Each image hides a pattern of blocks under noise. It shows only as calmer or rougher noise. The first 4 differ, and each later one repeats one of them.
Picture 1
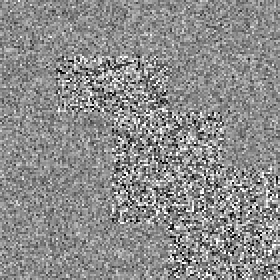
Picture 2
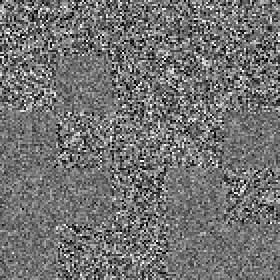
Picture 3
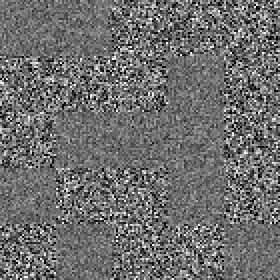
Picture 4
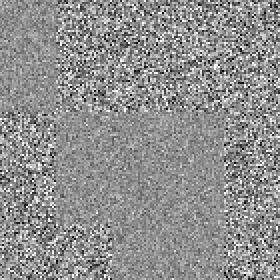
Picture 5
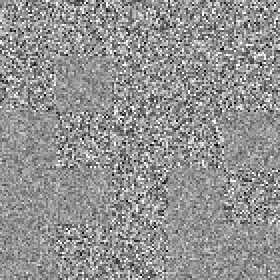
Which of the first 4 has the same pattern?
2
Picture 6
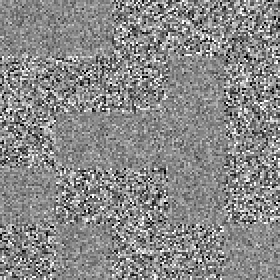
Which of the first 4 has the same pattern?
3
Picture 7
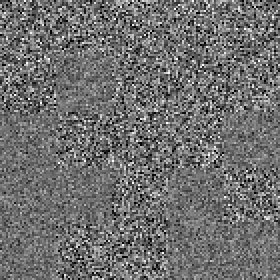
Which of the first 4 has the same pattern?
2
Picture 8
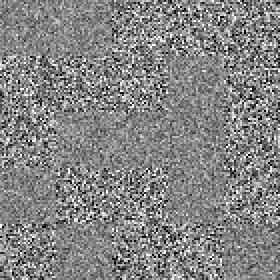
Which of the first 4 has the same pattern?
3
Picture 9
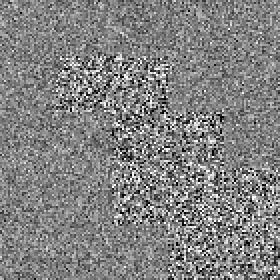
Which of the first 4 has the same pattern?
1
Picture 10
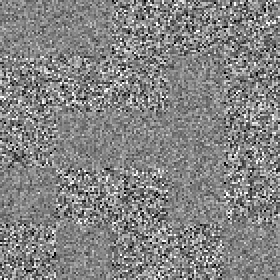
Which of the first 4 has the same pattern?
3
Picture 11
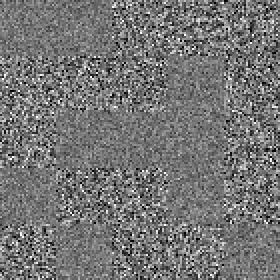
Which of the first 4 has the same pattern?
3
